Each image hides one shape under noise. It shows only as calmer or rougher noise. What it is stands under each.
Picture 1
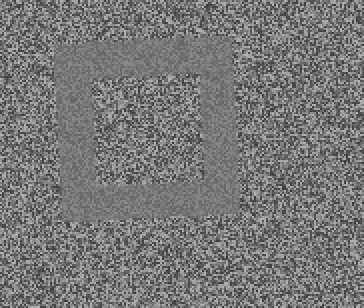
square frame
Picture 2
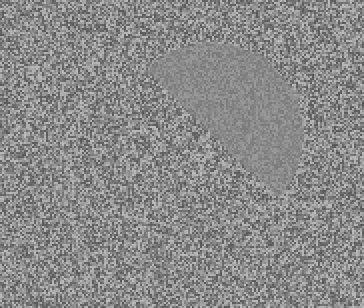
half disc
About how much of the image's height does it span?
half
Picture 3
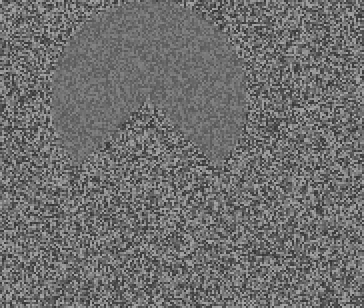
disc with a wedge cut out
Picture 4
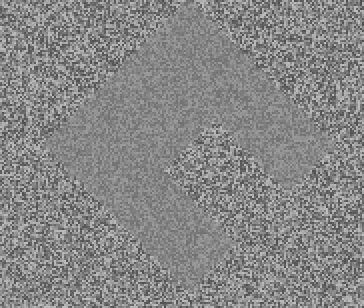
square with a notch
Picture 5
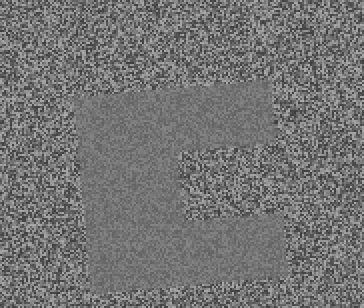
square with a notch
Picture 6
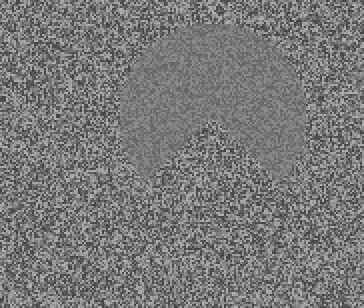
disc with a wedge cut out
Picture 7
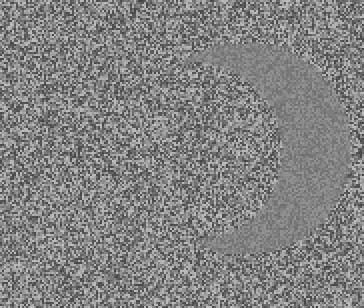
crescent
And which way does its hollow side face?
left
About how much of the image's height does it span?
two thirds
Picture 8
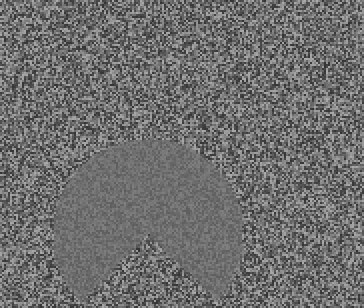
disc with a wedge cut out
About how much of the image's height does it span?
half
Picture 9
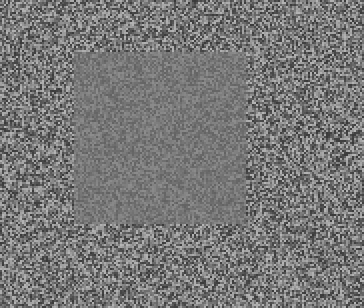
square
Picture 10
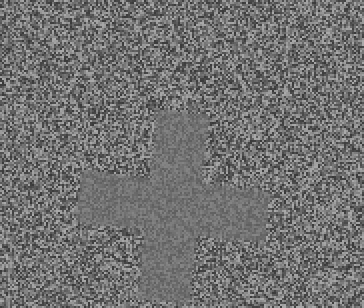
cross
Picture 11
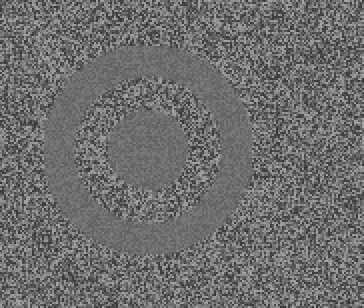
bullseye
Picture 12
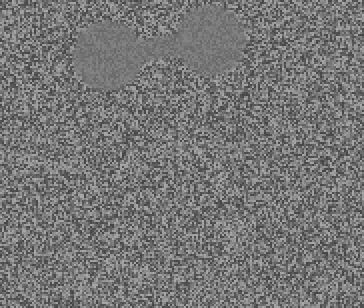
dumbbell
